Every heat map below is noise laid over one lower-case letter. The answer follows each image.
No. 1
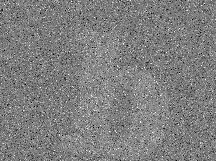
b
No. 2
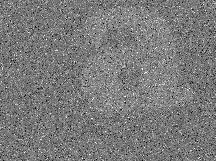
a
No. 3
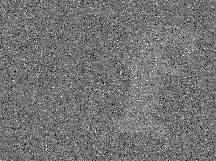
f
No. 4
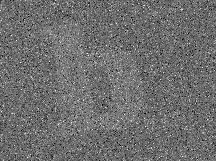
b
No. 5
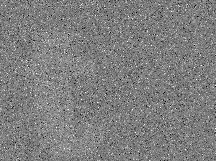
t
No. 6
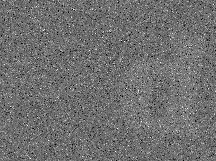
d
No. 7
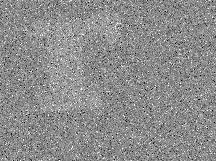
r
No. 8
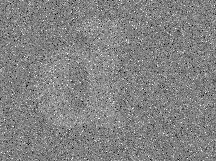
d
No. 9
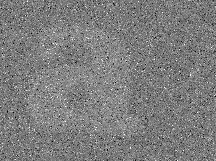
a
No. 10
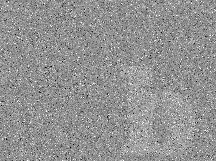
b
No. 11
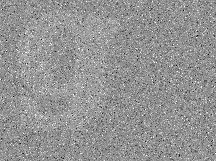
g
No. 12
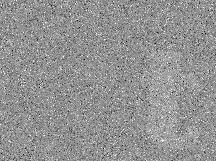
t
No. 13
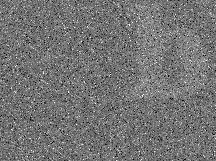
b
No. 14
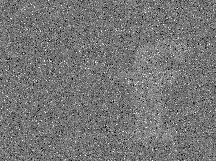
f
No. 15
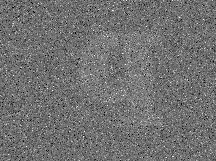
q
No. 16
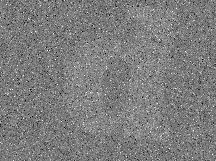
d
